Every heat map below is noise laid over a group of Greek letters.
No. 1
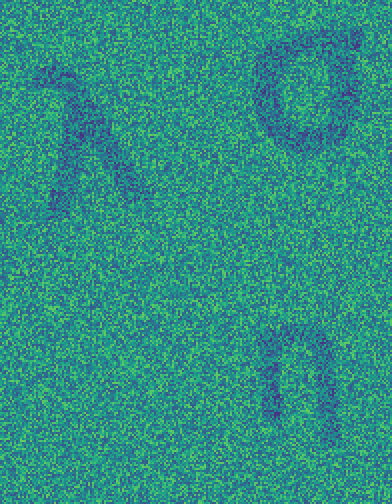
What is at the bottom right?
eta
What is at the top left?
lambda
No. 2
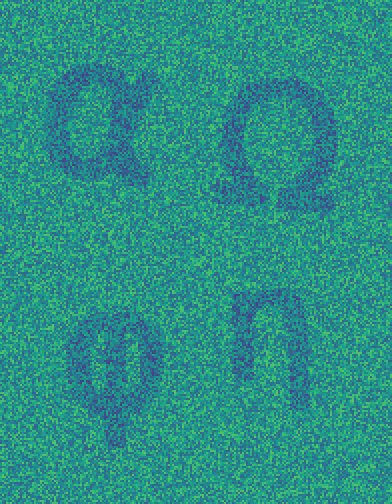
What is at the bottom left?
phi
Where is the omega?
top right
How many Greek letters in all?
4
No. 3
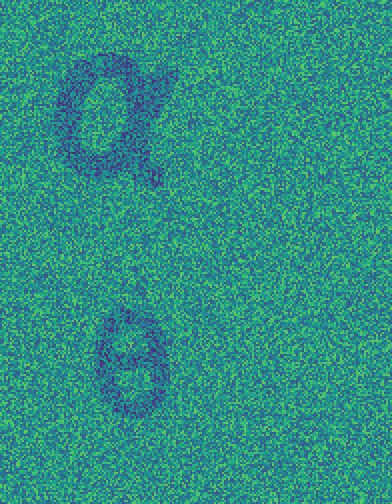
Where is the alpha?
top left
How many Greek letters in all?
2
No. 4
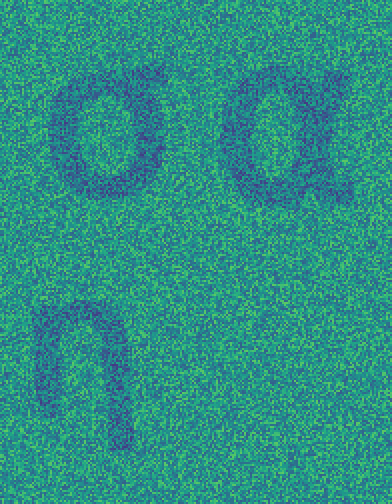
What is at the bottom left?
eta
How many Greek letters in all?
3
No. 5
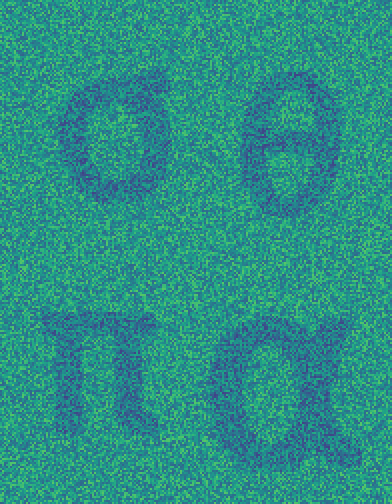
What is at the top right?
theta
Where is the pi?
bottom left
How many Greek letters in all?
4
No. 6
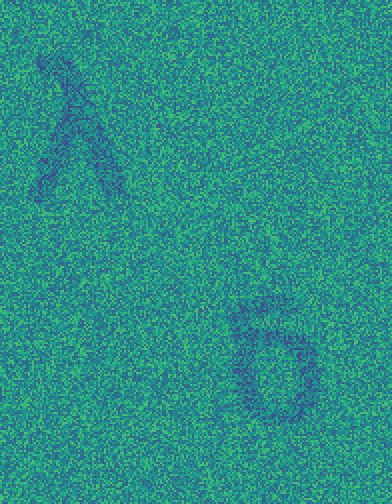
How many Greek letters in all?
2
